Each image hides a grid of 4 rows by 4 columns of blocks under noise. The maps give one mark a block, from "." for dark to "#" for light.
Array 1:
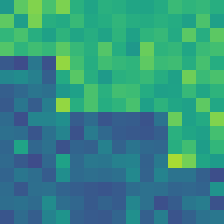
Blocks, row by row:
####
.###
...#
....
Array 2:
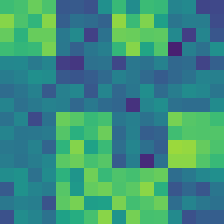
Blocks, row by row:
#.#.
....
.#.#
.##.
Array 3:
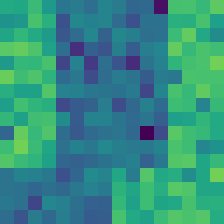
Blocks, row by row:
#..#
#..#
#..#
..##
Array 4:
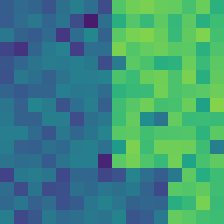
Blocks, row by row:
..##
..##
..##
...#
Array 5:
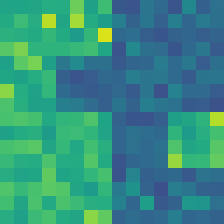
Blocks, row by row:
##..
#...
##.#
##..
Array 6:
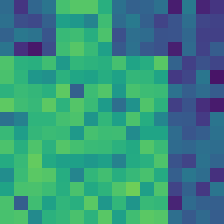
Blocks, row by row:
.#..
###.
###.
###.
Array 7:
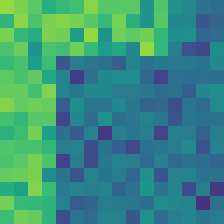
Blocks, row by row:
###.
#...
#...
#...
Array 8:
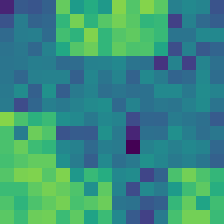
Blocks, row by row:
.##.
....
#...
##.#
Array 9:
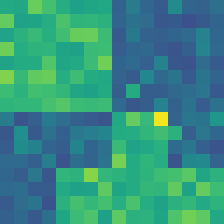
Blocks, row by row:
##..
##..
..#.
.###
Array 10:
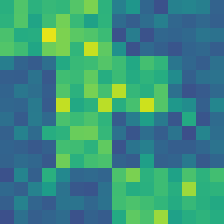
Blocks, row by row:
##..
.##.
.#..
..##
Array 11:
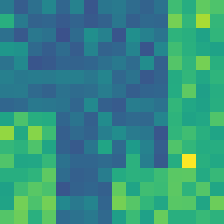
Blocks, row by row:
...#
...#
#..#
#.##
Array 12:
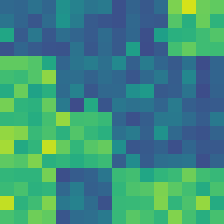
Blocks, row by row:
...#
#...
##..
#.##
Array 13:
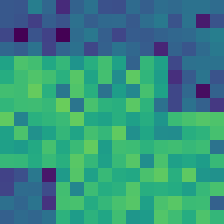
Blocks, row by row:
....
###.
####
.###
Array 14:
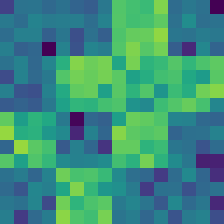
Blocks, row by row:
..#.
.###
#.#.
.#..
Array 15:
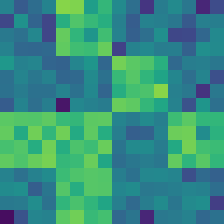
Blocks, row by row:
.#..
..#.
##.#
.#..
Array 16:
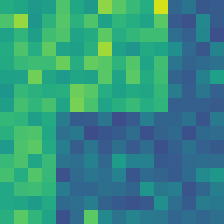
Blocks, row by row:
###.
###.
#...
#...
